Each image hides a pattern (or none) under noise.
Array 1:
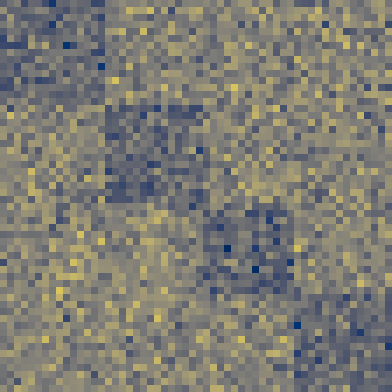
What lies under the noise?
blocks along the diagonal
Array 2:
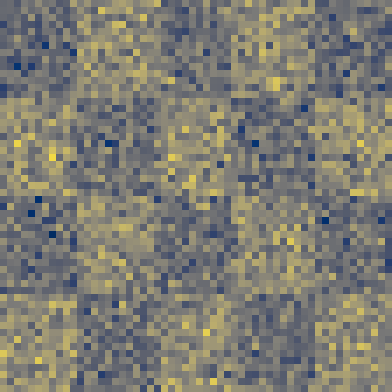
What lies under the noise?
a checkerboard
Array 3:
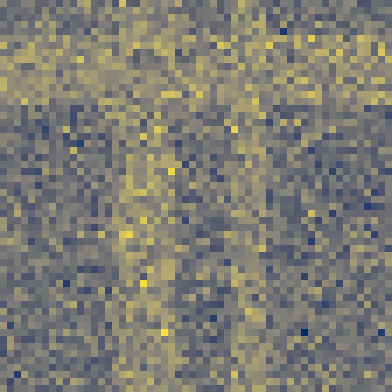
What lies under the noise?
bands of rows crossing bands of columns
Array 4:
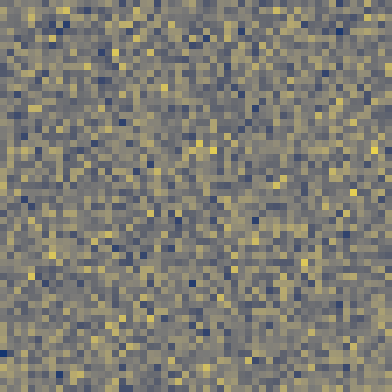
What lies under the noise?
only noise
